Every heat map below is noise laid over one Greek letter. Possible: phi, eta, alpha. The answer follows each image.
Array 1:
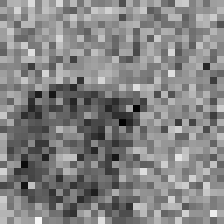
alpha
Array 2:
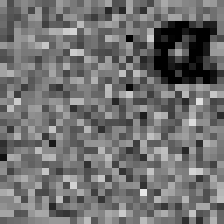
alpha
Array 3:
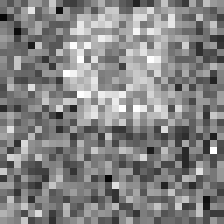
alpha
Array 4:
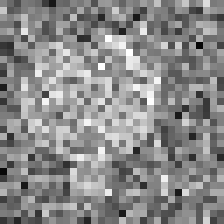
phi
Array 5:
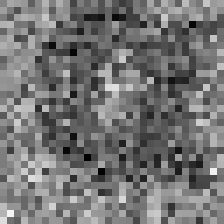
alpha
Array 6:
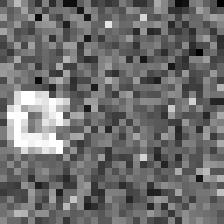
alpha
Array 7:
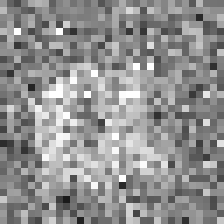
alpha
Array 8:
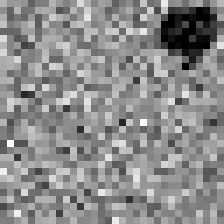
phi
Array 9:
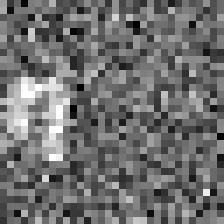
eta
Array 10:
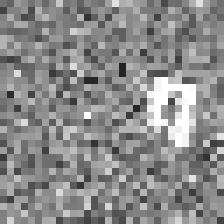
eta
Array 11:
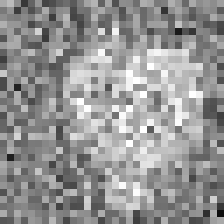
phi
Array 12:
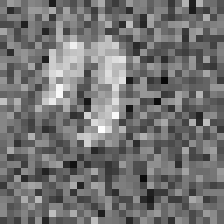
eta
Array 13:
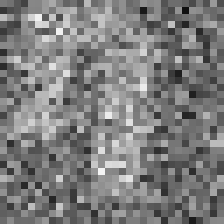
eta
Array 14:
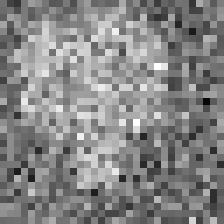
phi
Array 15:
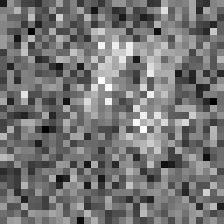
eta
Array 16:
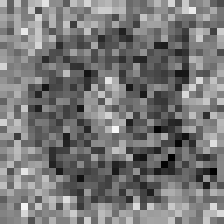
alpha
